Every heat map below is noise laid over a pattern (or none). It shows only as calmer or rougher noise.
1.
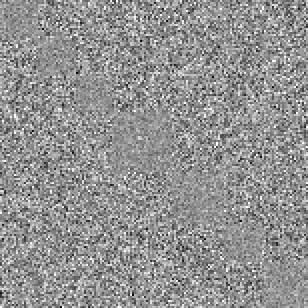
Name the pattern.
blocks along the diagonal
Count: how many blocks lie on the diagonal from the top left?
7
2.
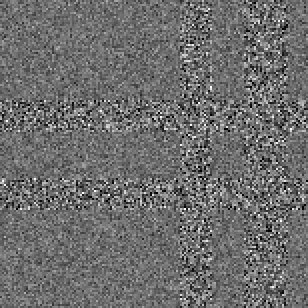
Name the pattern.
bands of rows crossing bands of columns
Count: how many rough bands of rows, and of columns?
2 and 2
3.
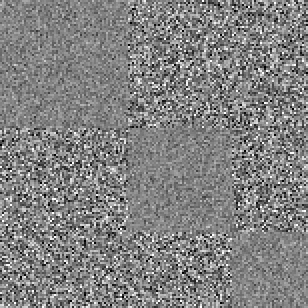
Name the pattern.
blocks along the diagonal
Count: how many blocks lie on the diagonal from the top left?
3
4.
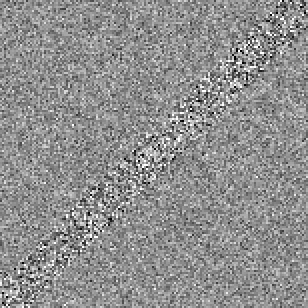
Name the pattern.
a diagonal band
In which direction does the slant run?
bottom left to top right
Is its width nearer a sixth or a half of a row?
a sixth
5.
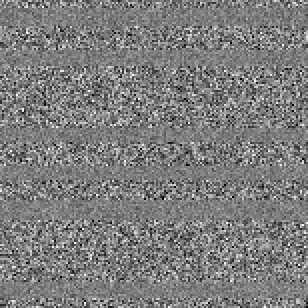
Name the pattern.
bands of rows
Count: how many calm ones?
6
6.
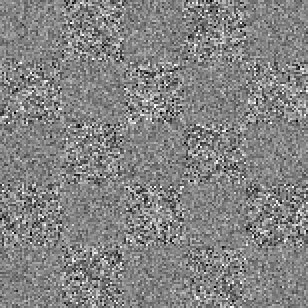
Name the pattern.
a checkerboard
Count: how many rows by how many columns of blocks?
5 by 5
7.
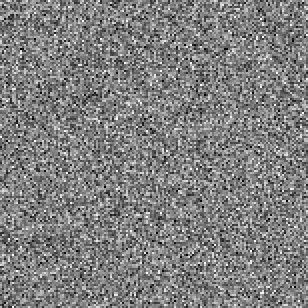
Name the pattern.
only noise
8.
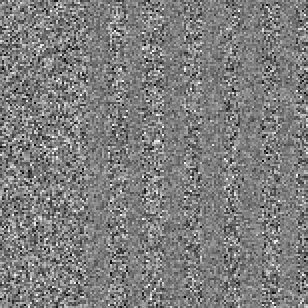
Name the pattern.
bands of columns
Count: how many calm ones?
6
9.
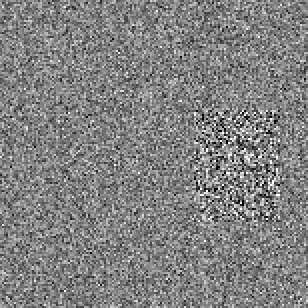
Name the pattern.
one block
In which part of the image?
middle right
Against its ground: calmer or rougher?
rougher
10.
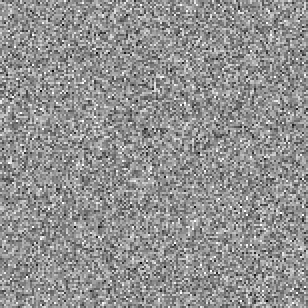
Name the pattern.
only noise
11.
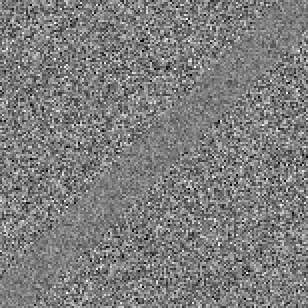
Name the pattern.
a diagonal band
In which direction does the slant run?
bottom left to top right
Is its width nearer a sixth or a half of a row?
a sixth
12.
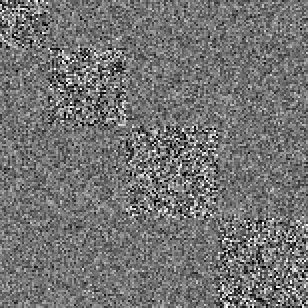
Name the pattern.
blocks along the diagonal
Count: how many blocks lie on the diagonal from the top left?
4
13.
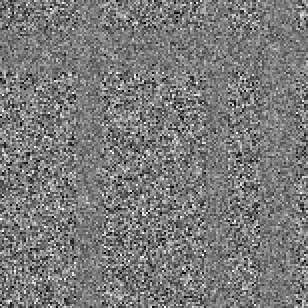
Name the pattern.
bands of rows crossing bands of columns
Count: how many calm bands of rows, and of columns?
1 and 3
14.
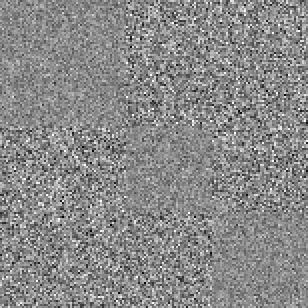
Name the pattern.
blocks along the diagonal
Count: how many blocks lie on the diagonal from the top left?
3
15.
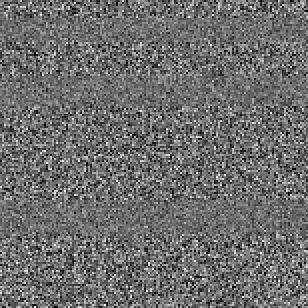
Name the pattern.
bands of rows
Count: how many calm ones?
3
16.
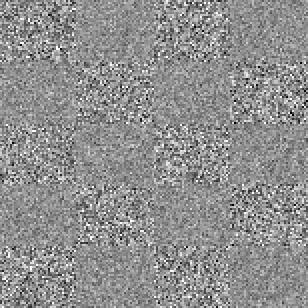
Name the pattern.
a checkerboard
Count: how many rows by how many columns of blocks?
5 by 4
